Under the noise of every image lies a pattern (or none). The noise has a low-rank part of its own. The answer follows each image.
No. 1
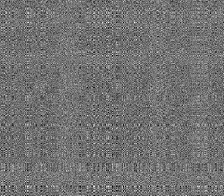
bands of rows crossing bands of columns
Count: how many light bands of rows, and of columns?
3 and 3
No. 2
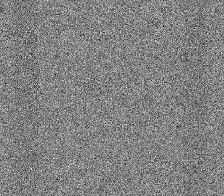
bands of columns
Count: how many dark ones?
2
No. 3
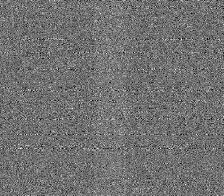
one band of columns
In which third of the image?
middle
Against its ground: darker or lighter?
lighter
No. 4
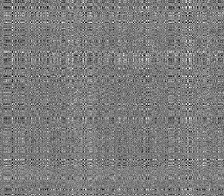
bands of rows crossing bands of columns
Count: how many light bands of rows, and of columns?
3 and 2
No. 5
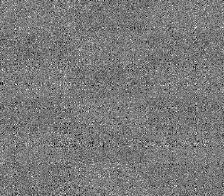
a checkerboard
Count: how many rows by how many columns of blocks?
6 by 3
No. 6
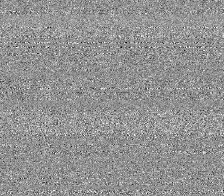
bands of rows
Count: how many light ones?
2
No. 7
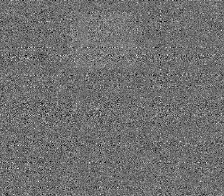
one block
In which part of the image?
top middle
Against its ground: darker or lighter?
lighter
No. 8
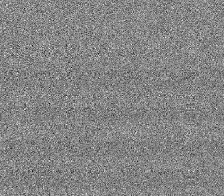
bands of rows
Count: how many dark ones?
4
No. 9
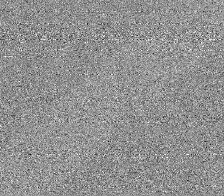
a diagonal band
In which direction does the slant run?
bottom left to top right
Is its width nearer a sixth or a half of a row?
a half
